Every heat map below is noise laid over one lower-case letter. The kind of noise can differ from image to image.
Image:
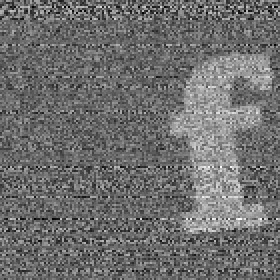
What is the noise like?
rows of uneven size
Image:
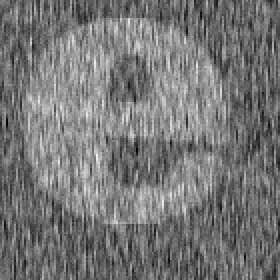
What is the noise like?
streaked along the columns
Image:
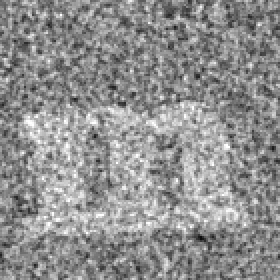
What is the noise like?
blotchy
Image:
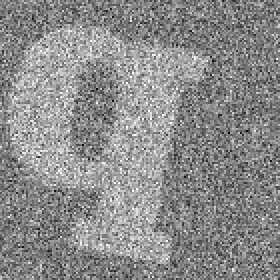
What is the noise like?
independent entries
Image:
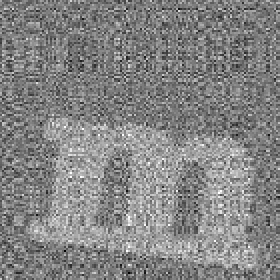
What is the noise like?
low rank plus noise
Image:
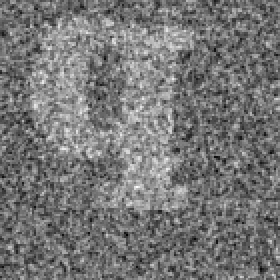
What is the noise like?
blotchy
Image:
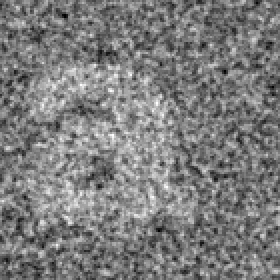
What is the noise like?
blotchy
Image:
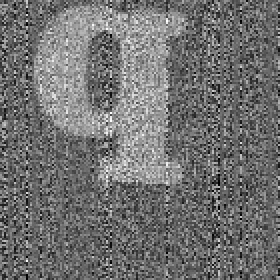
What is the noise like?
columns of uneven size
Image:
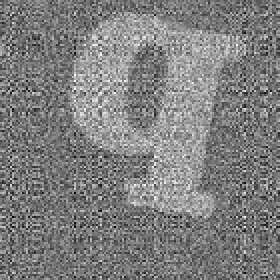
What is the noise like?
low rank plus noise
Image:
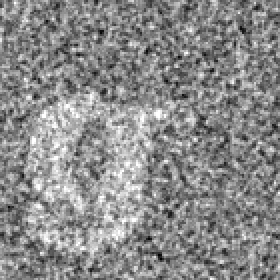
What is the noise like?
blotchy
